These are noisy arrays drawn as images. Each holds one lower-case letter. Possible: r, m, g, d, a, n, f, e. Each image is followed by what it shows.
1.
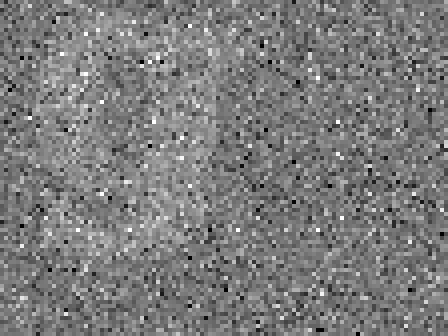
g
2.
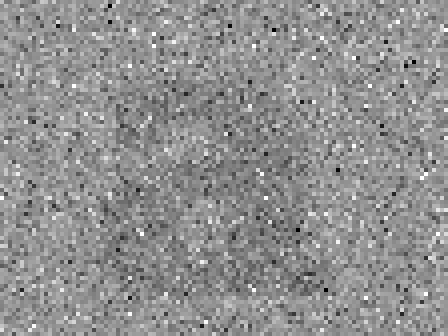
a
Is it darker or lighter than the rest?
darker
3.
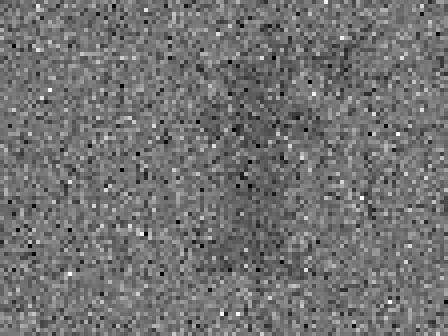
f
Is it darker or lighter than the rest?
darker
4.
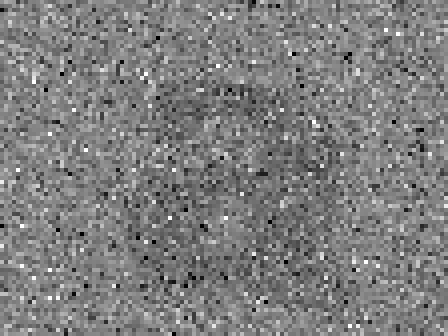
a
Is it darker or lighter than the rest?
darker
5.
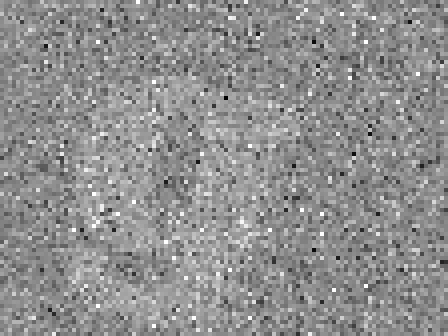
g
